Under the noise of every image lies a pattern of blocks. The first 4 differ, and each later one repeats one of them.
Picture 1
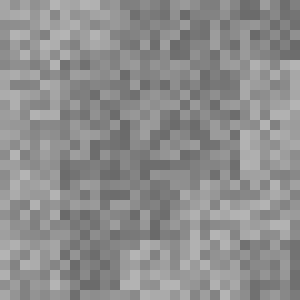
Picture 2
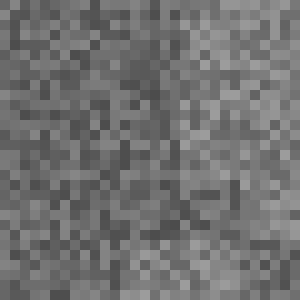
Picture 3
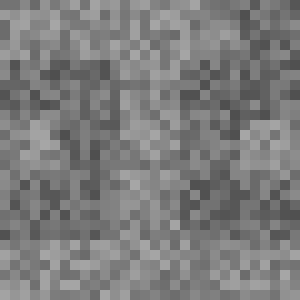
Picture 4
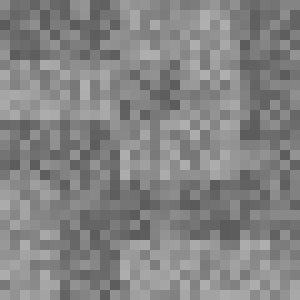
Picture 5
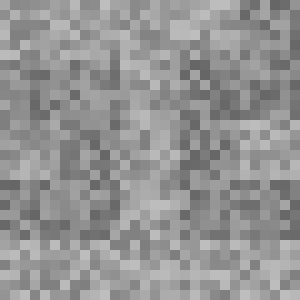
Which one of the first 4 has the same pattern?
3
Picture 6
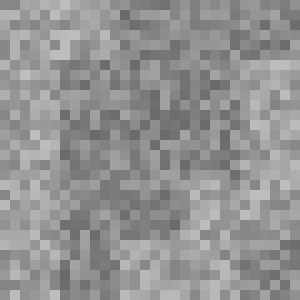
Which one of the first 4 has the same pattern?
1
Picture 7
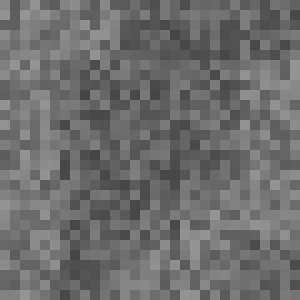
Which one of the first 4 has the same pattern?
1
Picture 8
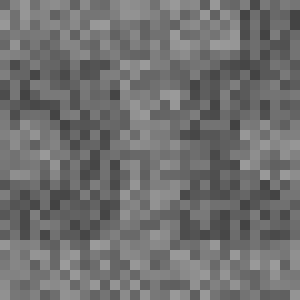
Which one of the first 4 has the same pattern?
3
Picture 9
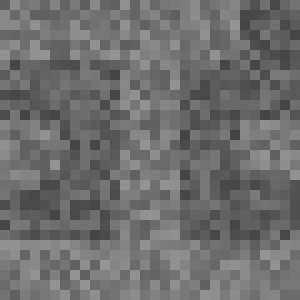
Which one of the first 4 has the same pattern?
3
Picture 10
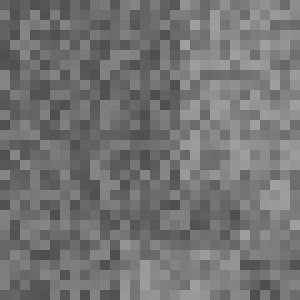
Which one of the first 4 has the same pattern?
2
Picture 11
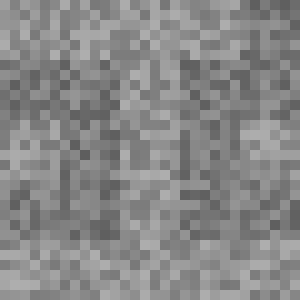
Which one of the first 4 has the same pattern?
3
